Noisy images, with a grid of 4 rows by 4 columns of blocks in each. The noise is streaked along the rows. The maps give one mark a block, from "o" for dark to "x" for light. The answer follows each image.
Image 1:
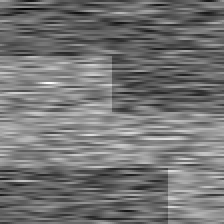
oooo
xxoo
xxxx
ooox
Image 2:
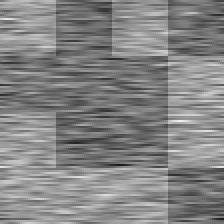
xoxo
ooox
xoox
xxxo
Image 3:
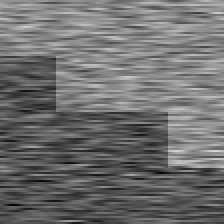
xxxx
oxxx
ooox
oooo
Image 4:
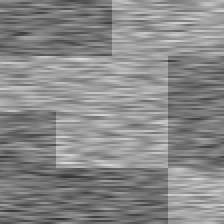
ooxx
xxxo
oxxo
ooox
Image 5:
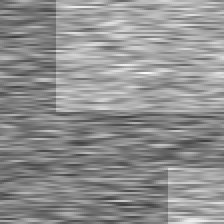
oxxx
oxxx
oooo
ooox
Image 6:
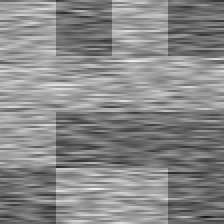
xoxo
xxxx
xooo
oxxo
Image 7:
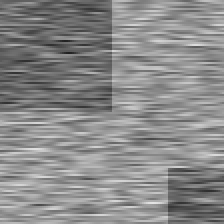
ooxx
ooxx
xxxx
xxxo
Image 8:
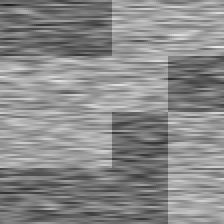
ooxx
xxxo
xxox
ooox
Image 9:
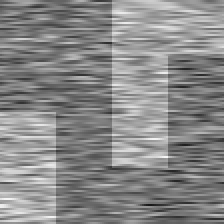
ooxx
ooxo
xoxo
xooo
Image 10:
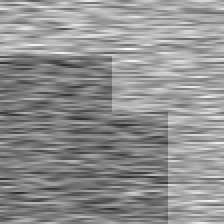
xxxx
ooxx
ooox
ooox
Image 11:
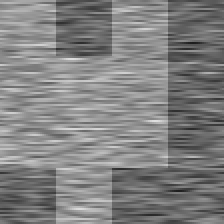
xoxo
xxxo
xxxo
oxoo
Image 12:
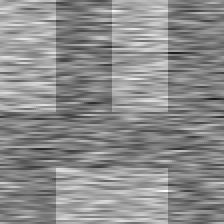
xoxo
xoxo
oooo
oxxo
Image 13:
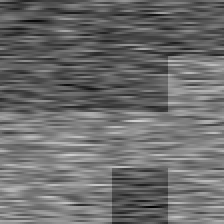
oooo
ooox
xxxx
xxox
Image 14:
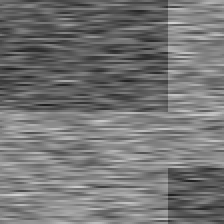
ooox
ooox
xxxx
xxxo
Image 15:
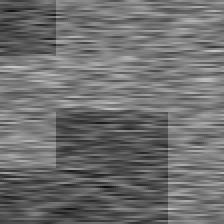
oxxx
xxxx
xoox
ooox
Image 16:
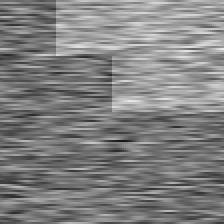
oxxx
ooxx
oooo
oooo
